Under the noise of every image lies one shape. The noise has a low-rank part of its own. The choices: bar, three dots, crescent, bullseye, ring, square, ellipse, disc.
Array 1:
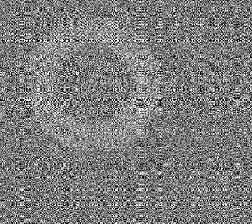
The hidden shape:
ring
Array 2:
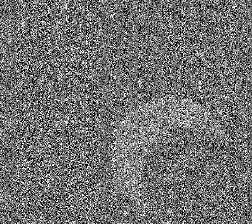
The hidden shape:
crescent
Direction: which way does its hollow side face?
down and right
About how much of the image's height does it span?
half
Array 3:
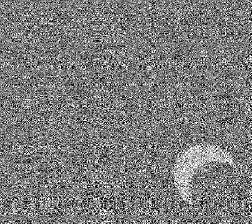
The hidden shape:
crescent
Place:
bottom right
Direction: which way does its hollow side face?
down and right
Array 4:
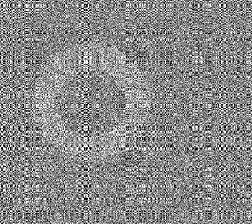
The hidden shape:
ring
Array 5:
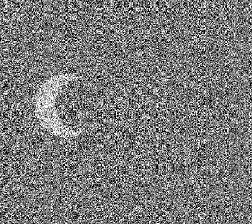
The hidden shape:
crescent
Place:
middle left
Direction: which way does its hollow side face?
right
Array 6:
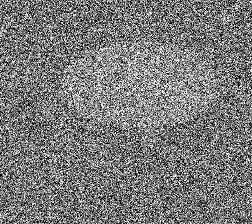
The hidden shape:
ellipse
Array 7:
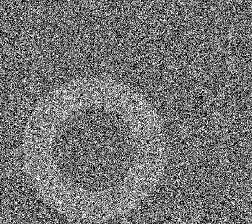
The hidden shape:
ring
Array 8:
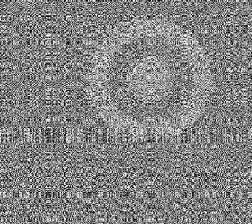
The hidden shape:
bullseye
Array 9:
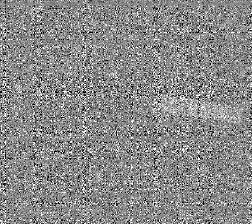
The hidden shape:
bar
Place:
middle right
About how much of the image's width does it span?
a third
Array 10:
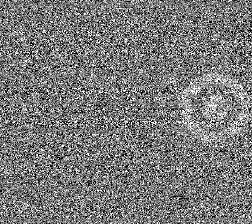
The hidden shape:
bullseye
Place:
middle right
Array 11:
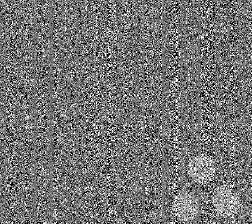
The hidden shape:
three dots
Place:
bottom right
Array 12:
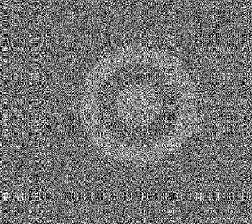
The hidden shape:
bullseye
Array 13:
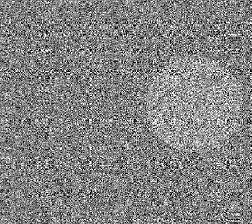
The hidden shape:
disc
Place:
middle right
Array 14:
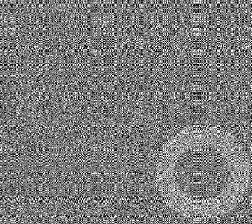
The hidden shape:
ring
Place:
bottom right
